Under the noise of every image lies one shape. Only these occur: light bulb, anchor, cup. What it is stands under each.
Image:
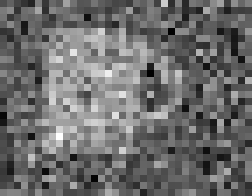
cup
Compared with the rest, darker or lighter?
lighter
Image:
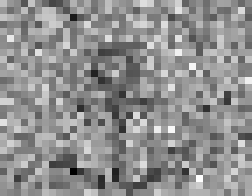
anchor
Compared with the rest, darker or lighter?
darker
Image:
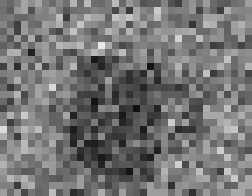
cup
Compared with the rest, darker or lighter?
darker
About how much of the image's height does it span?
two thirds
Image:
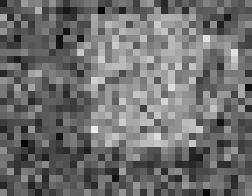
cup
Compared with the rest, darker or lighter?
lighter
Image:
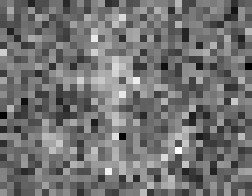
anchor
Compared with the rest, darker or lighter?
lighter
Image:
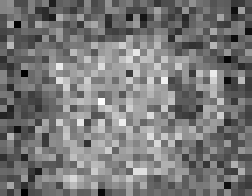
cup
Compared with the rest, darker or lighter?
lighter
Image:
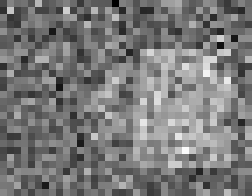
cup
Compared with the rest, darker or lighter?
lighter
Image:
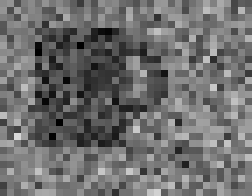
cup
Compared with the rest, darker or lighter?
darker
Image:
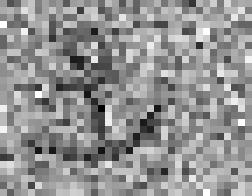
anchor
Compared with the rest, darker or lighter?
darker
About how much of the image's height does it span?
two thirds
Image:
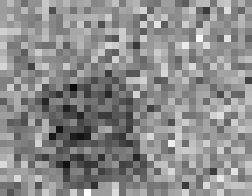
cup
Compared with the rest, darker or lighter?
darker
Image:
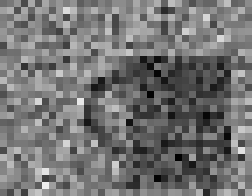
cup
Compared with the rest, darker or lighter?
darker
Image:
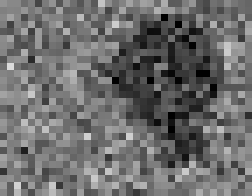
light bulb
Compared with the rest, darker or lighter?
darker
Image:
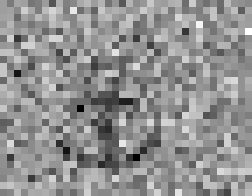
anchor
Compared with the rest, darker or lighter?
darker
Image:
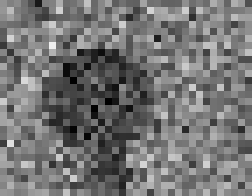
light bulb
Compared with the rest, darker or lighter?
darker
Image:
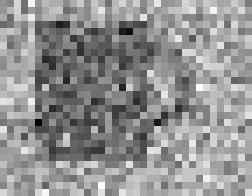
cup
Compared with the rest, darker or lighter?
darker
